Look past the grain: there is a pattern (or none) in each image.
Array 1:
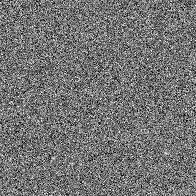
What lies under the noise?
only noise
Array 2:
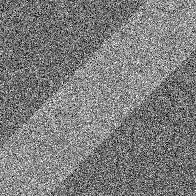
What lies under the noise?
a diagonal band
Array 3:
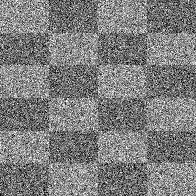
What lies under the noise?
a checkerboard
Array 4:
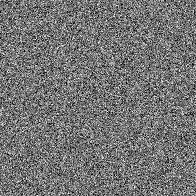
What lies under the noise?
only noise
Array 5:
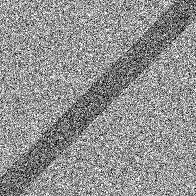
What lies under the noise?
a diagonal band
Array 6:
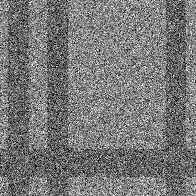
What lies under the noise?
bands of rows crossing bands of columns
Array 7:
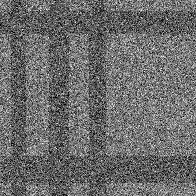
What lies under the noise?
bands of rows crossing bands of columns
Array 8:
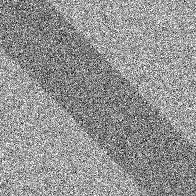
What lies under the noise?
a diagonal band
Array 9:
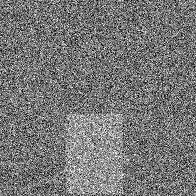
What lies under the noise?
one block
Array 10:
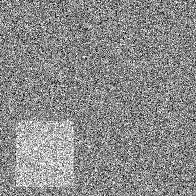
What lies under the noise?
one block
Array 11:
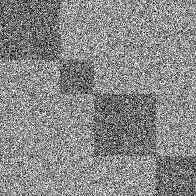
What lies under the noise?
blocks along the diagonal
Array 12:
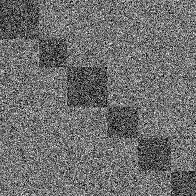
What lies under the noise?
blocks along the diagonal
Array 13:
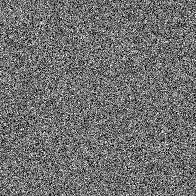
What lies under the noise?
only noise
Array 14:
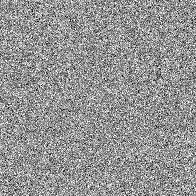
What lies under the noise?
only noise
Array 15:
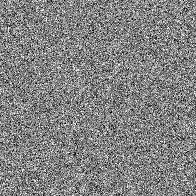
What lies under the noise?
only noise
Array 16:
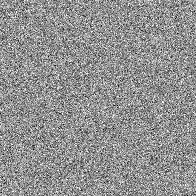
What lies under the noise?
only noise
